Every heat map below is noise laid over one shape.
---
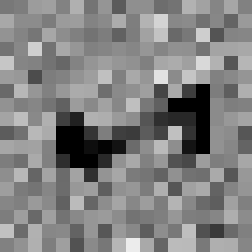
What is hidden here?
dark musical note
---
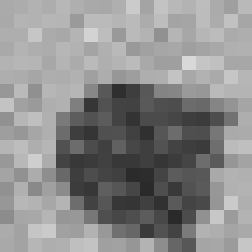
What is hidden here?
dark ghost
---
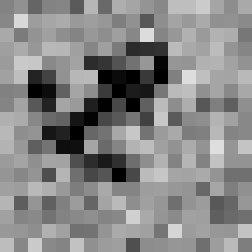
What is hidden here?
dark anchor
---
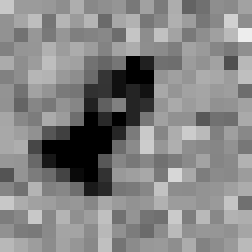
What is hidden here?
dark chess bishop
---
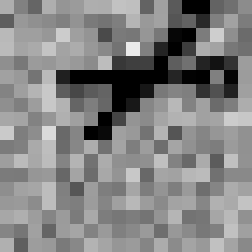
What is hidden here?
dark pair of scissors
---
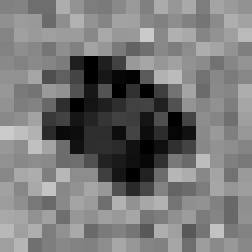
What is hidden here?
dark telephone
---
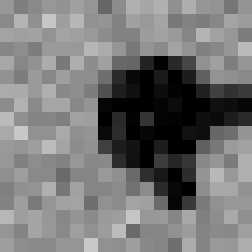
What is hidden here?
dark bear's head
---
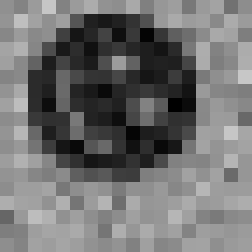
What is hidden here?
dark smiling face
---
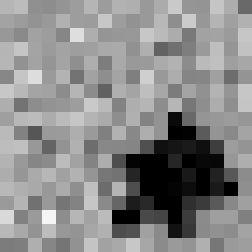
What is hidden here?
dark turtle
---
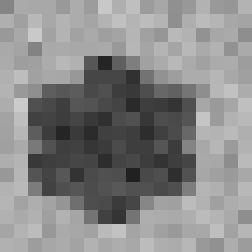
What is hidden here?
dark flower
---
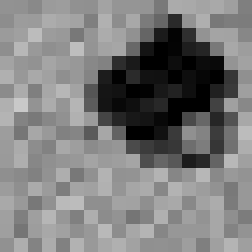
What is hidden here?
dark cup
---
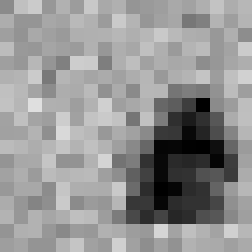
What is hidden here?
dark chess knight
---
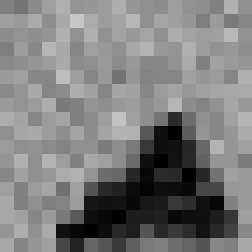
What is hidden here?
dark chess pawn
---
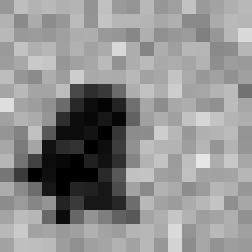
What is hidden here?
dark bell
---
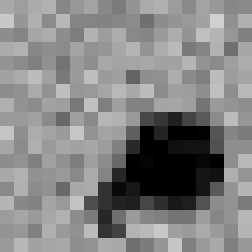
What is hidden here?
dark pear
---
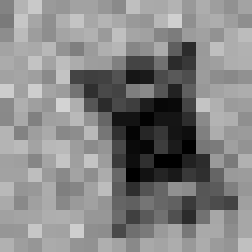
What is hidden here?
dark chess rook
